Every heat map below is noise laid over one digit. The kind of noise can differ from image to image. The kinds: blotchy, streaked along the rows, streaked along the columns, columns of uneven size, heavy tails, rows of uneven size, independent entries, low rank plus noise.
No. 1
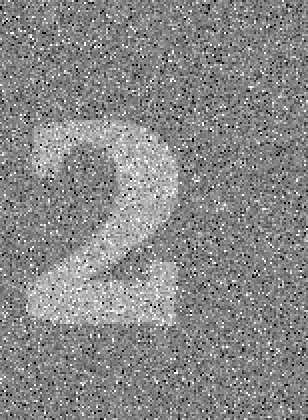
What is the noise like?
heavy tails
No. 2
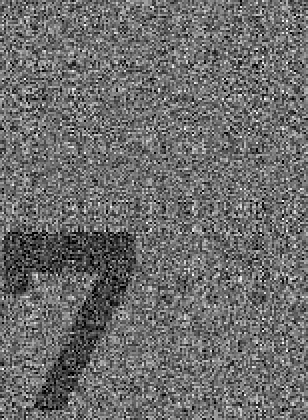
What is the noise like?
low rank plus noise
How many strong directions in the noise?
five to eight
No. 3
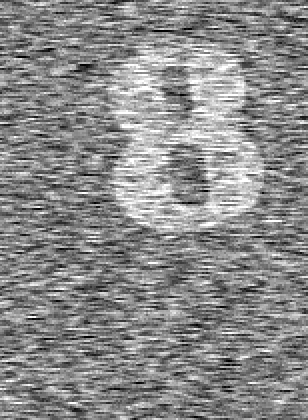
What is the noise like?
streaked along the rows
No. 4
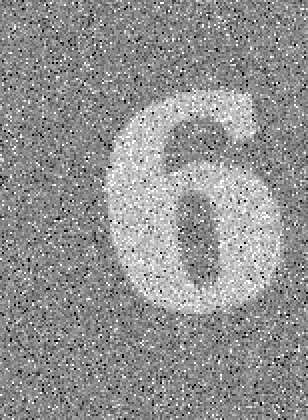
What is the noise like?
heavy tails
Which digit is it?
6
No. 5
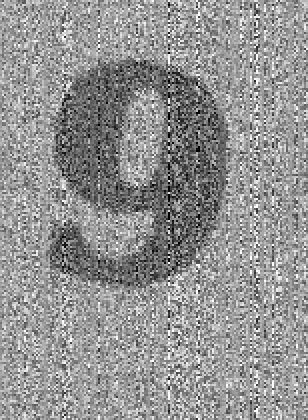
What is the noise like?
columns of uneven size
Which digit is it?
9
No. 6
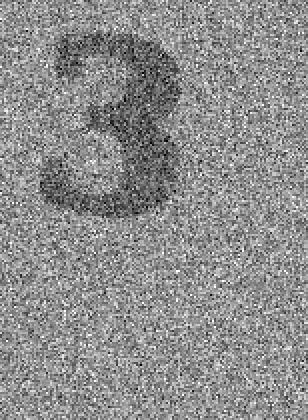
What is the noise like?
independent entries
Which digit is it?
3
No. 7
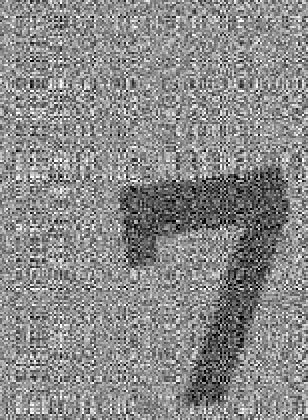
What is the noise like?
low rank plus noise
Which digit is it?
7
